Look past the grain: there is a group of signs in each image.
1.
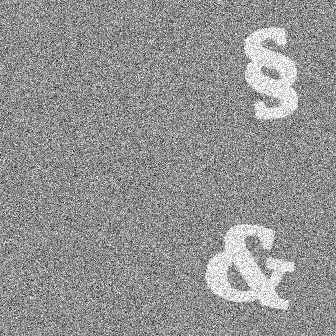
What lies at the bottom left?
nothing
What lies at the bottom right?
ampersand
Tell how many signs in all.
2
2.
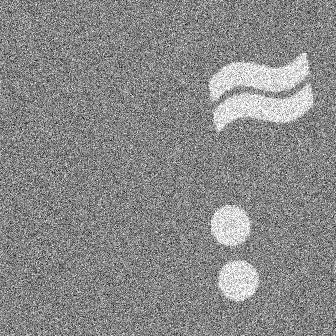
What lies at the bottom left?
nothing
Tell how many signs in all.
2
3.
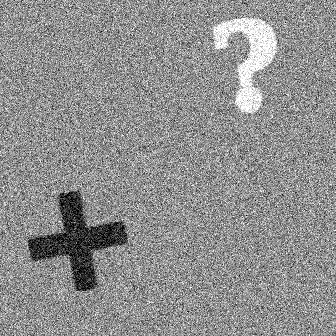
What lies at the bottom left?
plus sign
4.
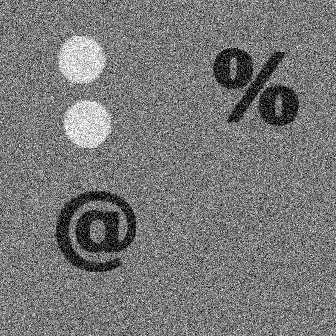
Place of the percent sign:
top right
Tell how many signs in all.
3
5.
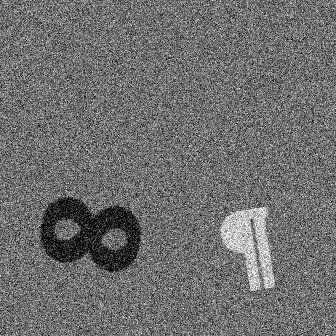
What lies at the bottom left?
infinity sign
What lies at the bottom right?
pilcrow
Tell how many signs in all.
2
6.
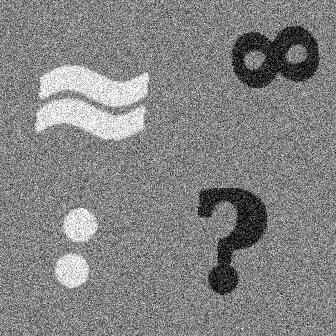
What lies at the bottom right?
question mark
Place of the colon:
bottom left
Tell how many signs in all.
4
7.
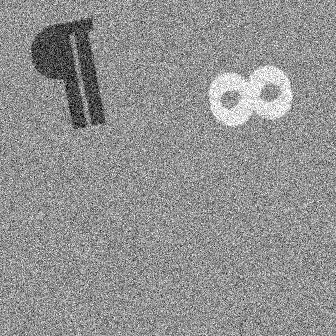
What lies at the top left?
pilcrow
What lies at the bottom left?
nothing
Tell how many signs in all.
2
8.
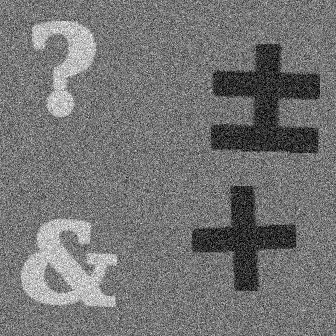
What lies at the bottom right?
plus sign
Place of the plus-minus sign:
top right
